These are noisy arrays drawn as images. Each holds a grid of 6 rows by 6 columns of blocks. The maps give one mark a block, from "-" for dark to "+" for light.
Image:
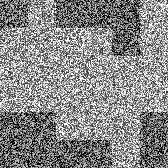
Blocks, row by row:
-+---+
++++-+
++++++
++++++
--+++-
----+-
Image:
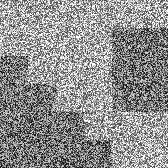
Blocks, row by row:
++++++
++++--
-+++--
--++--
---+++
----++
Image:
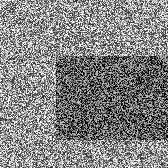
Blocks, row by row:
++++++
++++++
++----
++----
++----
++++++
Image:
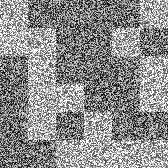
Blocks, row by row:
+----+
++--+-
-+---+
-++--+
-+-+--
--++++
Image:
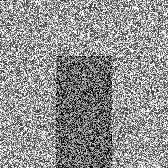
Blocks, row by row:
++++++
++++++
++--++
++--++
++--++
++--++
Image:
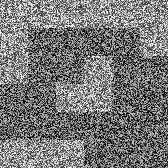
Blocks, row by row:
++++++
+----+
+--+--
--++--
------
+++---
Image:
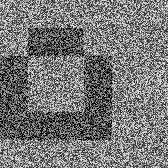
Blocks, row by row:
++++++
+--+++
-++-++
-++-++
----++
++++++
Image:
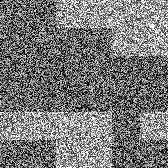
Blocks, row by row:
--++++
----++
------
------
++++-+
--++--
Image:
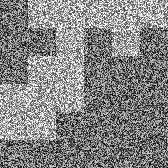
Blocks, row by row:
-+++++
--+-+-
-++---
+++---
++----
------
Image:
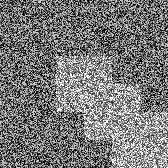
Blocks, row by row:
------
------
--++--
--+++-
---+++
----++
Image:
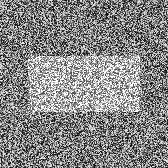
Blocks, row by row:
------
------
-++++-
-++++-
------
------
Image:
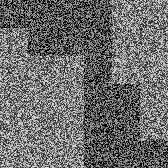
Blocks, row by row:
----++
+---++
+++-++
+++--+
+++--+
+++---
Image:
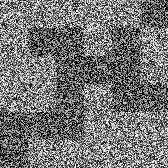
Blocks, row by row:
+++++-
+--+-+
++---+
++-+--
---+++
-+++++
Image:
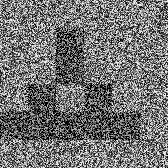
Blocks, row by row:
++++++
++-+++
++-+++
+-+-++
-----+
++++++
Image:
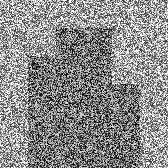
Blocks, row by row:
++++++
++--++
+---++
+----+
+----+
+----+
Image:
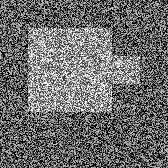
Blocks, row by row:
------
-+++--
-++++-
-+++--
------
------
